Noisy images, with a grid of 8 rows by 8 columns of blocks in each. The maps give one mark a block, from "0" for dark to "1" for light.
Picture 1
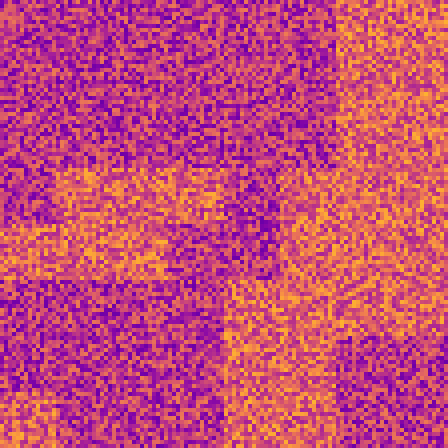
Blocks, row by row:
0 0 0 0 0 0 1 1
0 0 0 0 0 0 1 1
0 0 0 0 0 0 1 1
0 1 1 1 0 1 1 1
1 1 1 0 0 1 1 1
0 0 0 0 1 1 1 1
0 0 0 0 1 1 0 0
1 0 0 0 1 1 0 0
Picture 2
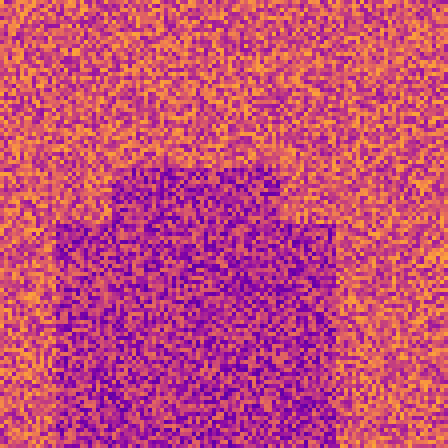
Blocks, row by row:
1 1 1 1 1 1 1 1
1 1 1 1 1 1 1 1
1 1 1 1 1 1 1 1
1 1 0 0 0 1 1 1
1 0 0 0 0 0 1 1
1 0 0 0 0 0 1 1
1 0 0 0 0 0 1 1
1 0 0 0 0 0 1 1
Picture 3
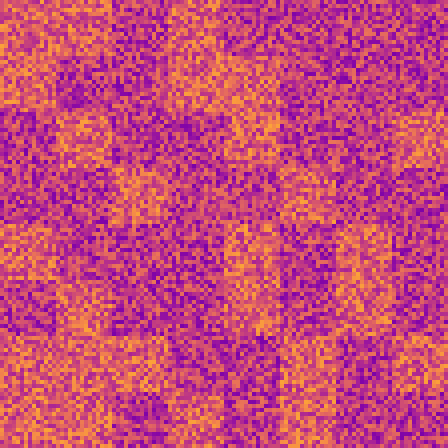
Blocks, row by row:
1 1 0 1 0 0 0 0
1 0 0 1 1 0 0 0
0 1 0 0 1 0 0 1
0 0 1 0 0 1 0 0
1 0 0 0 1 0 1 0
0 1 0 0 1 0 1 0
1 1 1 0 0 1 0 1
1 1 0 1 0 1 0 0
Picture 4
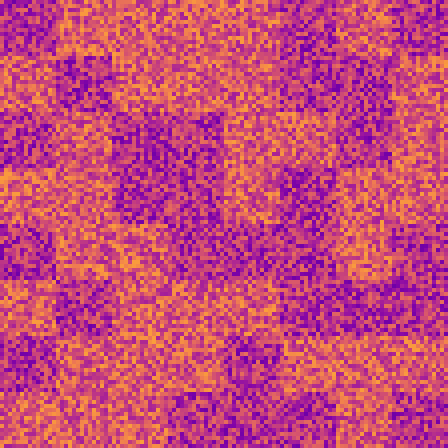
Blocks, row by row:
0 1 1 1 1 0 1 0
1 0 1 1 1 0 0 1
0 1 0 0 1 1 0 1
1 1 0 0 1 0 1 1
0 1 1 0 0 0 1 0
1 0 1 1 1 0 0 0
0 1 1 1 0 1 1 1
1 1 1 0 0 0 1 0
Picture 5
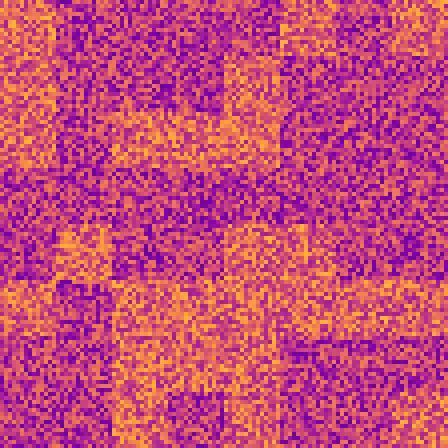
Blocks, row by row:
1 0 0 0 0 1 0 1
1 0 0 0 1 0 0 0
1 0 1 1 1 0 0 0
0 0 0 0 0 0 0 0
0 1 0 0 1 1 0 0
1 0 1 1 1 1 1 1
0 0 1 1 1 0 0 0
0 0 1 0 1 0 0 1
